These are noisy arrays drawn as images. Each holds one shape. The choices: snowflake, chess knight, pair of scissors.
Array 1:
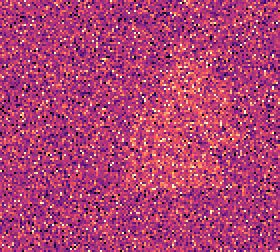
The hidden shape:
chess knight
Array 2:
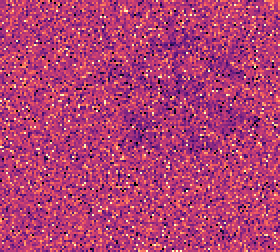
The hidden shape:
snowflake
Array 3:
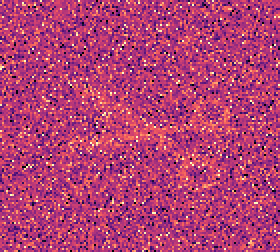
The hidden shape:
pair of scissors
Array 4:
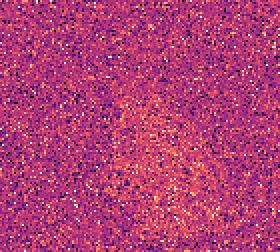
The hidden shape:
chess knight
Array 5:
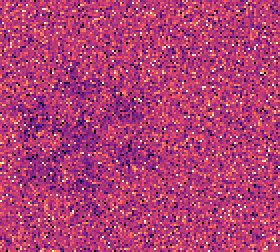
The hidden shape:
snowflake
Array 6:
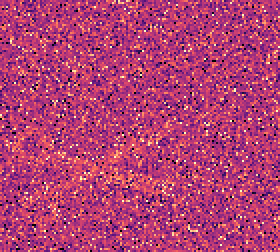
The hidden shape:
pair of scissors
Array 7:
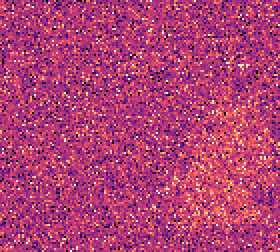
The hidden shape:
chess knight
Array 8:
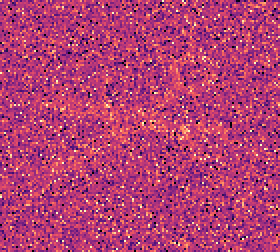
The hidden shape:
pair of scissors
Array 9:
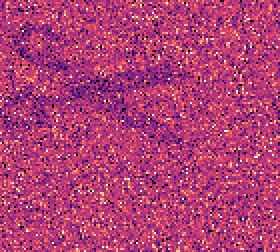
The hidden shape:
pair of scissors
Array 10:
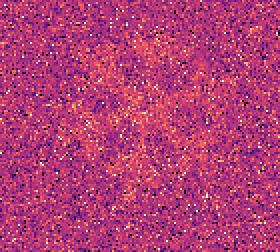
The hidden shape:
snowflake
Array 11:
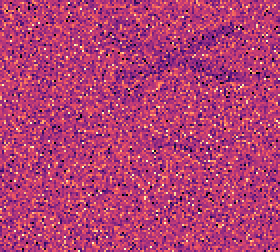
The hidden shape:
pair of scissors
